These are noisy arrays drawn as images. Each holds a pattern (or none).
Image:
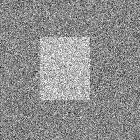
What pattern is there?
one block
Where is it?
centre
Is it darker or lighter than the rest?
lighter
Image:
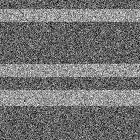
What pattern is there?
bands of rows
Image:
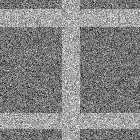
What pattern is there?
bands of rows crossing bands of columns
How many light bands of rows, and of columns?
2 and 1
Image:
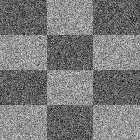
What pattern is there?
a checkerboard
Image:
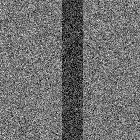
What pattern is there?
one band of columns
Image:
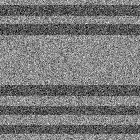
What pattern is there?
bands of rows
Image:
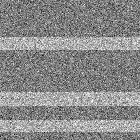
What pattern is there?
bands of rows
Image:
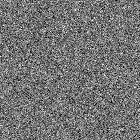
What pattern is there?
only noise
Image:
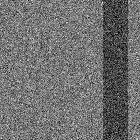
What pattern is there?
one band of columns
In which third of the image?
right
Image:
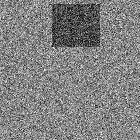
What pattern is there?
one block
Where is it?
top middle
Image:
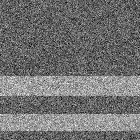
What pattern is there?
bands of rows
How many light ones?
2
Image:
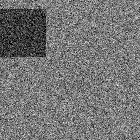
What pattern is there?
one block
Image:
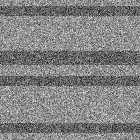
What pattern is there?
bands of rows
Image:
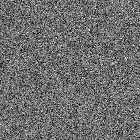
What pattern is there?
only noise
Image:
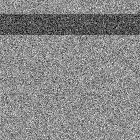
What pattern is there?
one band of rows
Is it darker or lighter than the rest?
darker
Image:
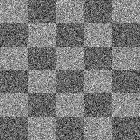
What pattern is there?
a checkerboard
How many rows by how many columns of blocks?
6 by 5
